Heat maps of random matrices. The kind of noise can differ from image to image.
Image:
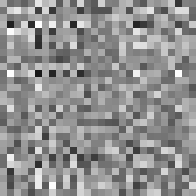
low rank plus noise
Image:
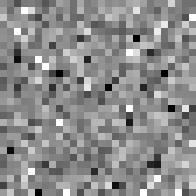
heavy tails
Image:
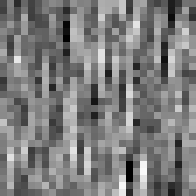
streaked along the columns
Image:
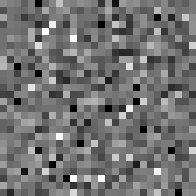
heavy tails
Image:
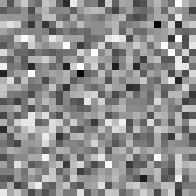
low rank plus noise
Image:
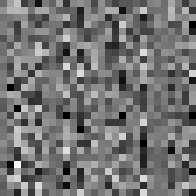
columns of uneven size
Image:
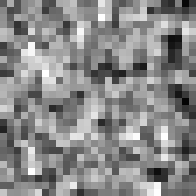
blotchy
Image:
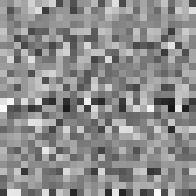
rows of uneven size
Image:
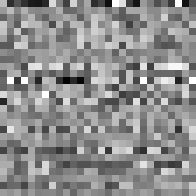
rows of uneven size
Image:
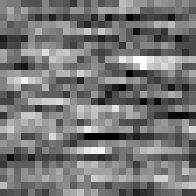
streaked along the rows
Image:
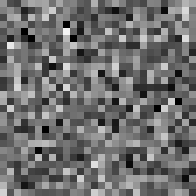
independent entries
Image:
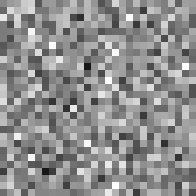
independent entries
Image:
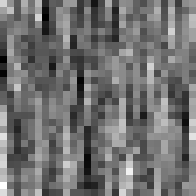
streaked along the columns
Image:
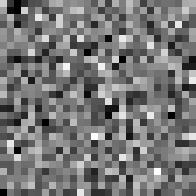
independent entries
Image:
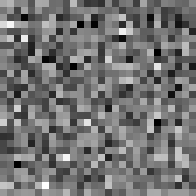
low rank plus noise
